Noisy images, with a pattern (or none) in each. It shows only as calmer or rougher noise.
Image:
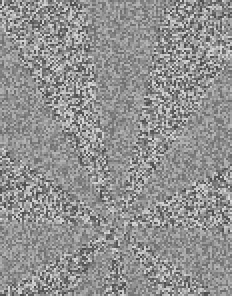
spokes from one point
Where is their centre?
bottom middle
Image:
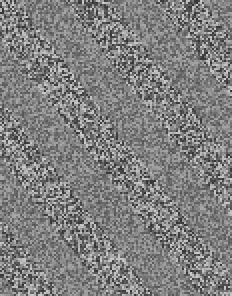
diagonal stripes
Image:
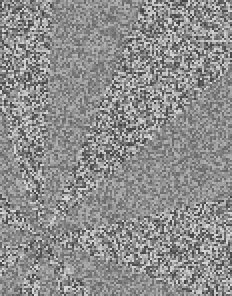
spokes from one point
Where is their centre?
bottom left
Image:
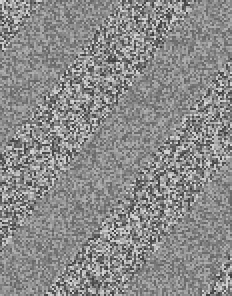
diagonal stripes
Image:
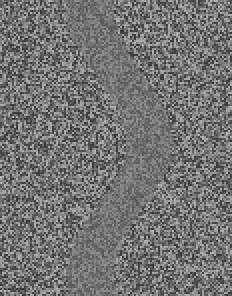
a wavy band
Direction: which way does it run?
top to bottom
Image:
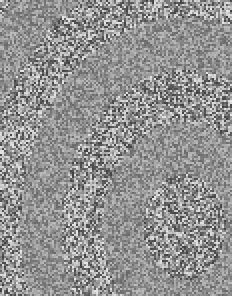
rings round one point
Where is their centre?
bottom right
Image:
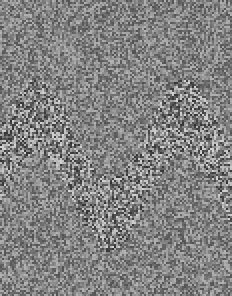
a wavy band
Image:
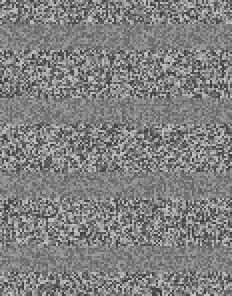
horizontal stripes
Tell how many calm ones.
4
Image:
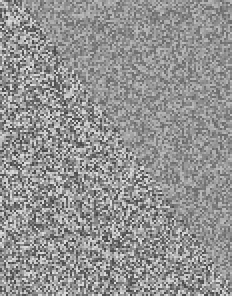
a sharp edge
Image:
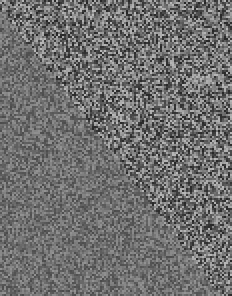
a sharp edge
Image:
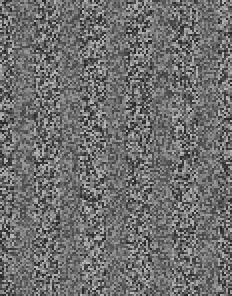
vertical stripes
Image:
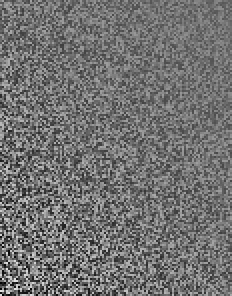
a smooth slope
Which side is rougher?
bottom left
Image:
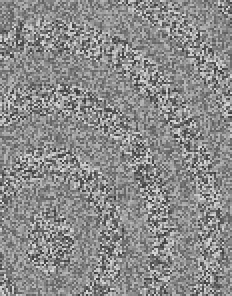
rings round one point
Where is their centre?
bottom left
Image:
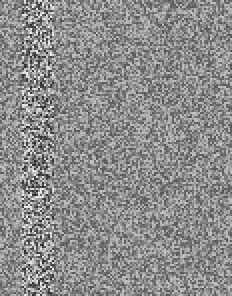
one vertical stripe
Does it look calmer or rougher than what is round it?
rougher
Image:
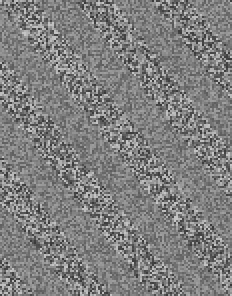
diagonal stripes
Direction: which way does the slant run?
top left to bottom right
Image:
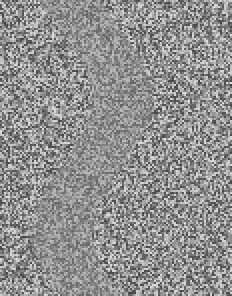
a wavy band
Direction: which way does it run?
top to bottom
